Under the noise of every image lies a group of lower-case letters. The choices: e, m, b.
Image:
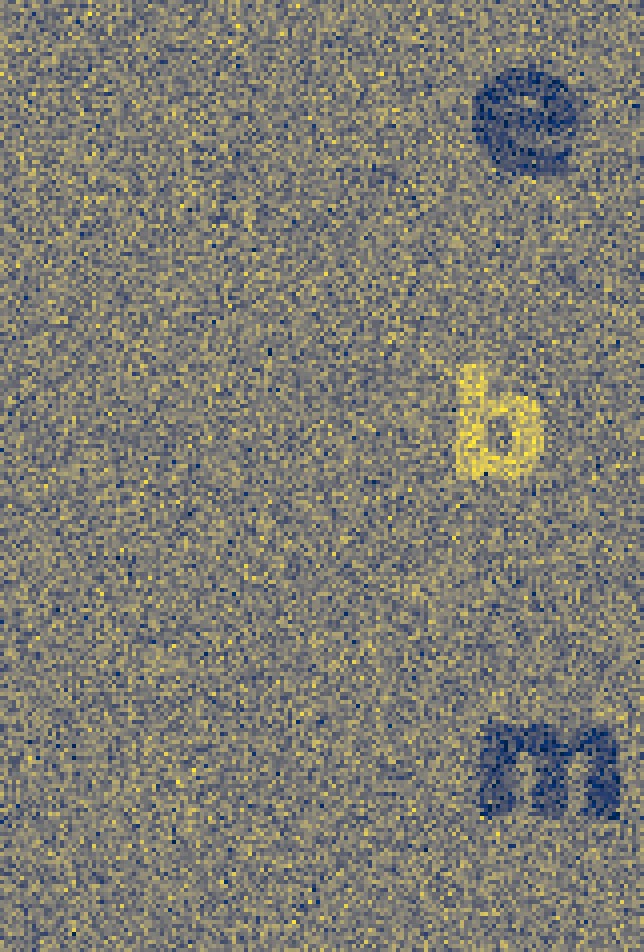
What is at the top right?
e
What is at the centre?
nothing
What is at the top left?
nothing
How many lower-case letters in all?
3
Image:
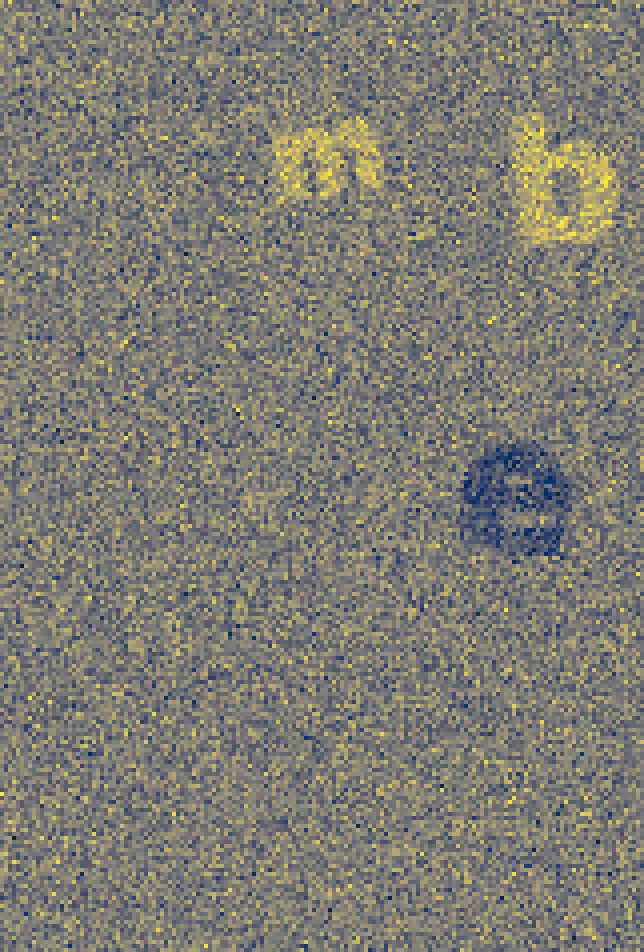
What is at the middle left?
nothing
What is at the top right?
b
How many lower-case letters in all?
3
